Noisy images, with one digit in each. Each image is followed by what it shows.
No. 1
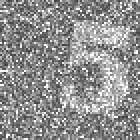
5
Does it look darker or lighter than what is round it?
lighter
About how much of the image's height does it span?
two thirds
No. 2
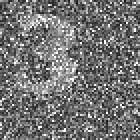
3
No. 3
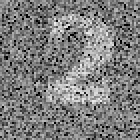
2
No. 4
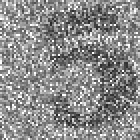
5
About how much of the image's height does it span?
nearly all
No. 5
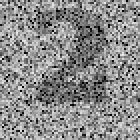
2
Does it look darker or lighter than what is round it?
darker
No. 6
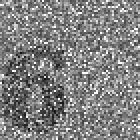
6
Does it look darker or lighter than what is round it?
darker
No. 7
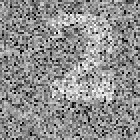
2
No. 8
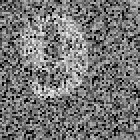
9
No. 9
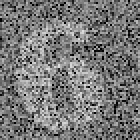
6
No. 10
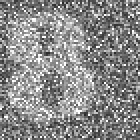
8
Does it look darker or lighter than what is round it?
lighter
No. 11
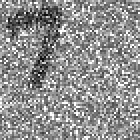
7
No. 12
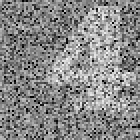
4
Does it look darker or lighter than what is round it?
lighter
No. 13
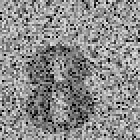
8
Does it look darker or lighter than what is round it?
darker
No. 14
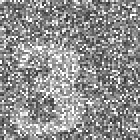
3
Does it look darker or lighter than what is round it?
lighter
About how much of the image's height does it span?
two thirds
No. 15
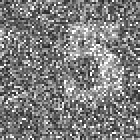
5
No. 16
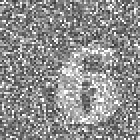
6
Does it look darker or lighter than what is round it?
lighter
